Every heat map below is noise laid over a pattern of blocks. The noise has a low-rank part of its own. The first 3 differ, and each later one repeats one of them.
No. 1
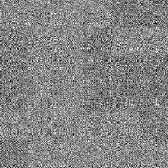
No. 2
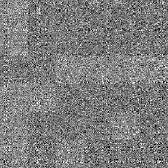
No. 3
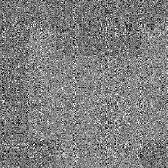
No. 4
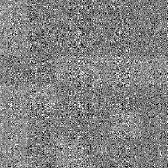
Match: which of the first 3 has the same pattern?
2
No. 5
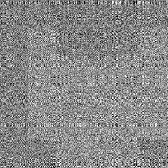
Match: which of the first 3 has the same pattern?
3
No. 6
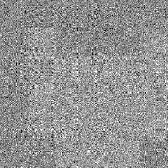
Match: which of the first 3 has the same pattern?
3
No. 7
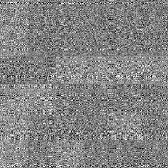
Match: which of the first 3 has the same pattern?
2
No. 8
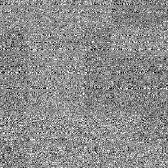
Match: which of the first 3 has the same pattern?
1
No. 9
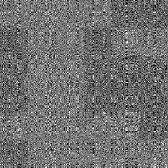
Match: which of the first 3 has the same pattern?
1
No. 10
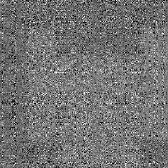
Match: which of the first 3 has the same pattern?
3
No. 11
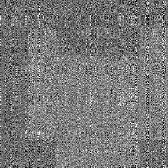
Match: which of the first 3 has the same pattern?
3
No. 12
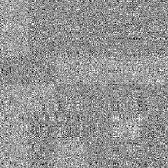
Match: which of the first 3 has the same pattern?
2
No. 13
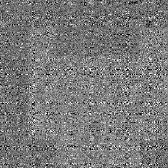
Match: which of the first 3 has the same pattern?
3
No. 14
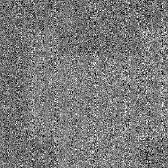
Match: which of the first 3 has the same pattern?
3
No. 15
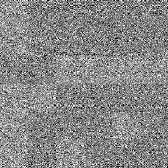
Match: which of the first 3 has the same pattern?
2
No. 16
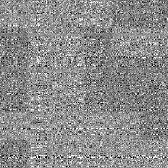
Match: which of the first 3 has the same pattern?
1
